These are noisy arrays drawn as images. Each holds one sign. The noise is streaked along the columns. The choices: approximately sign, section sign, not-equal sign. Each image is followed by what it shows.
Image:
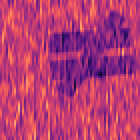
not-equal sign
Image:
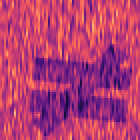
not-equal sign
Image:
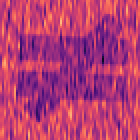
not-equal sign
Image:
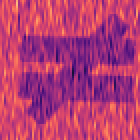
not-equal sign
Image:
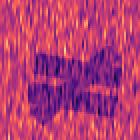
not-equal sign
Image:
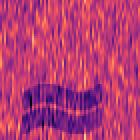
approximately sign
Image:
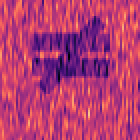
not-equal sign
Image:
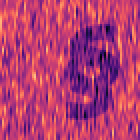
section sign
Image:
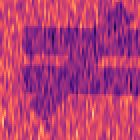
not-equal sign
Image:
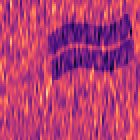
approximately sign
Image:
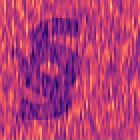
section sign
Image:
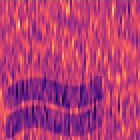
approximately sign
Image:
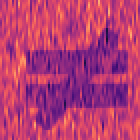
not-equal sign
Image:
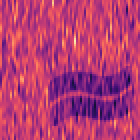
approximately sign
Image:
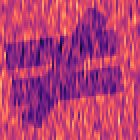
not-equal sign
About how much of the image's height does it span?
nearly all
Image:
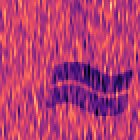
approximately sign
